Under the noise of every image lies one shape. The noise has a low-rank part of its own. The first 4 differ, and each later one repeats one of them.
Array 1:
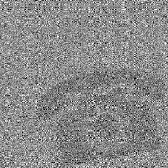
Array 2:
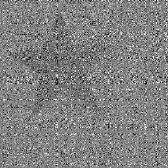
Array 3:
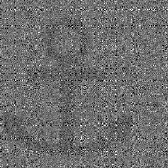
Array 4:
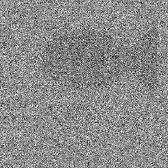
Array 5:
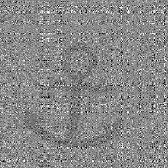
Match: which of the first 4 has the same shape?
3
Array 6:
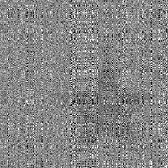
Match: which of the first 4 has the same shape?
2
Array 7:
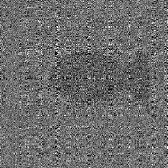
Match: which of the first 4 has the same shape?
4
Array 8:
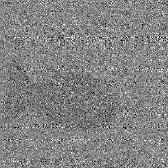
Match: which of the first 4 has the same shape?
4
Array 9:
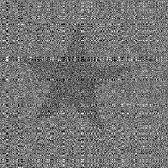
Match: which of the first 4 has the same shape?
2
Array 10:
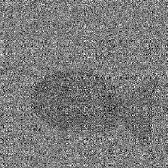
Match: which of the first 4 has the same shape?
4
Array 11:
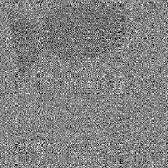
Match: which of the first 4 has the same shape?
4
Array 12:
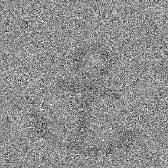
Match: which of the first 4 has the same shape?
3
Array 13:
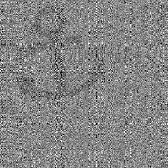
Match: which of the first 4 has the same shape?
3
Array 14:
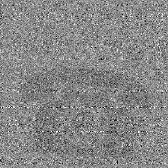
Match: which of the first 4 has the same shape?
1
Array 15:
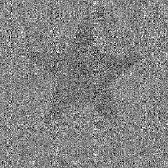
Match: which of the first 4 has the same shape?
2
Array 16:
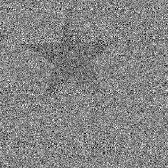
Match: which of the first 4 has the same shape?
2
